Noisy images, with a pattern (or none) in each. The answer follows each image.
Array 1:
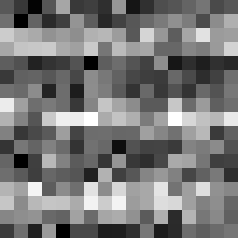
horizontal stripes
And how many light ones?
3
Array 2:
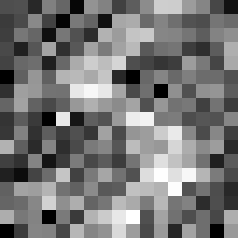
a wavy band
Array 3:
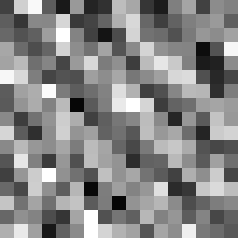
diagonal stripes
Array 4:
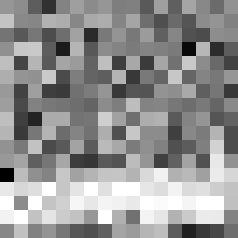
one horizontal stripe
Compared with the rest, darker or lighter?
lighter
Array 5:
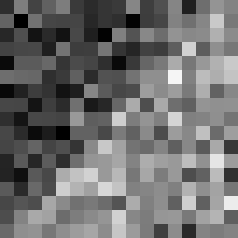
a sharp edge
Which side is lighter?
bottom right
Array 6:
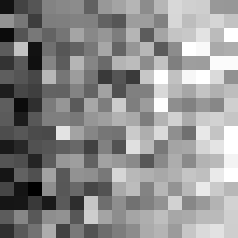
a smooth slope
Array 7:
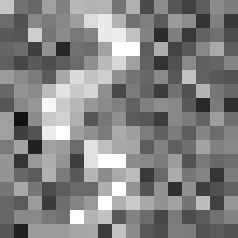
a wavy band
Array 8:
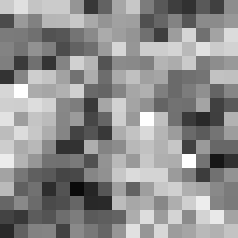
spokes from one point
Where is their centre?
top middle
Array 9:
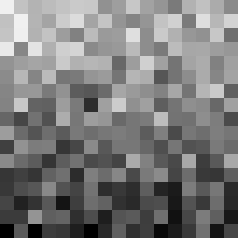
a smooth slope
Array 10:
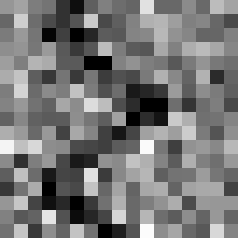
a wavy band
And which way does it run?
top to bottom
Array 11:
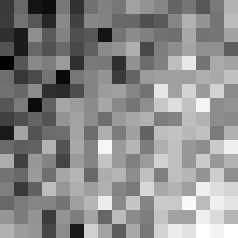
a smooth slope
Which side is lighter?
bottom right
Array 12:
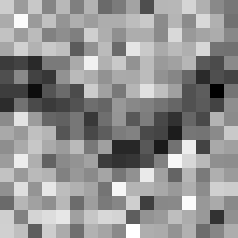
a wavy band
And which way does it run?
left to right
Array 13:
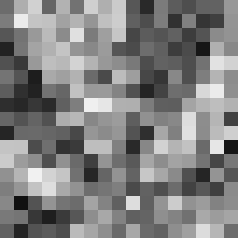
spokes from one point
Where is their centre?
bottom middle
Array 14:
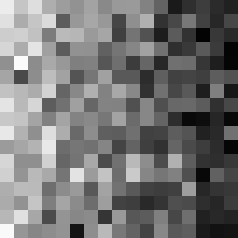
a smooth slope
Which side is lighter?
left
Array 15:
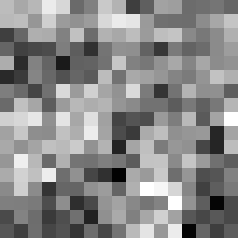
spokes from one point
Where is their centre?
top right
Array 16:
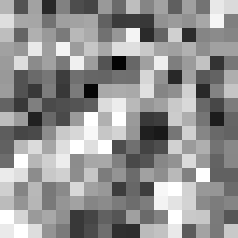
spokes from one point
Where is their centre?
top right
